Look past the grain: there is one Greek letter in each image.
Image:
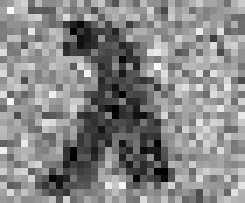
lambda
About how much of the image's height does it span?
nearly all
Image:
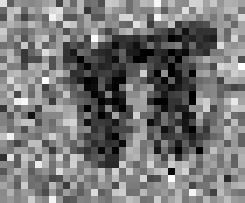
pi
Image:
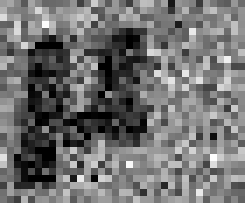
mu
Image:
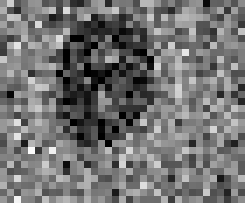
theta
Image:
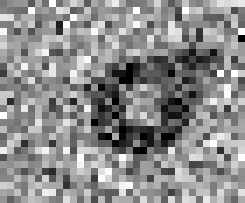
sigma
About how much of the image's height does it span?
half
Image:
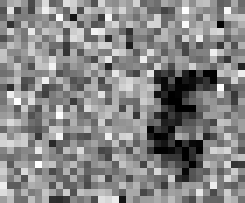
xi
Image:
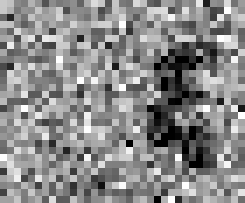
xi
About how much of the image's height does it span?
two thirds
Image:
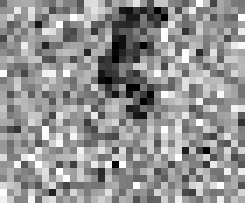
xi
